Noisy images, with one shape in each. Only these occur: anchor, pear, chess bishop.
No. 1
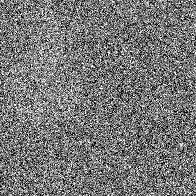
light pear
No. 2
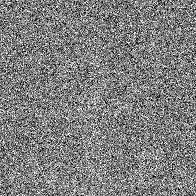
light anchor
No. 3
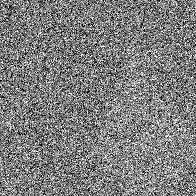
light pear
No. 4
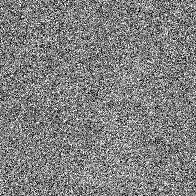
light chess bishop
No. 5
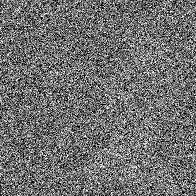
light chess bishop
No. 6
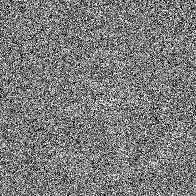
light anchor
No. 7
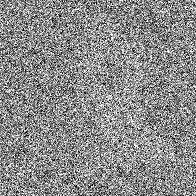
light chess bishop
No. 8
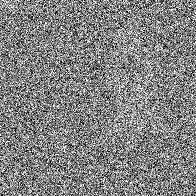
light chess bishop
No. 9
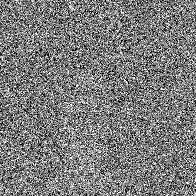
light chess bishop
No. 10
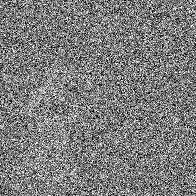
light chess bishop
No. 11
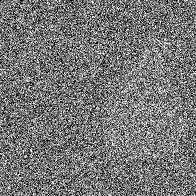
light pear
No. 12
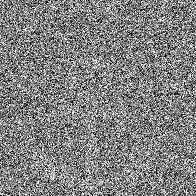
light anchor
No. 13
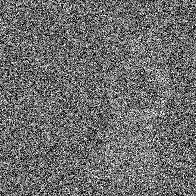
light chess bishop
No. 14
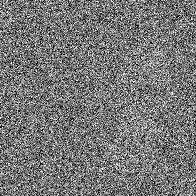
light chess bishop
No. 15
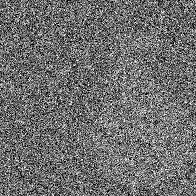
light pear
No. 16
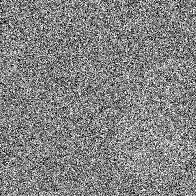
light pear
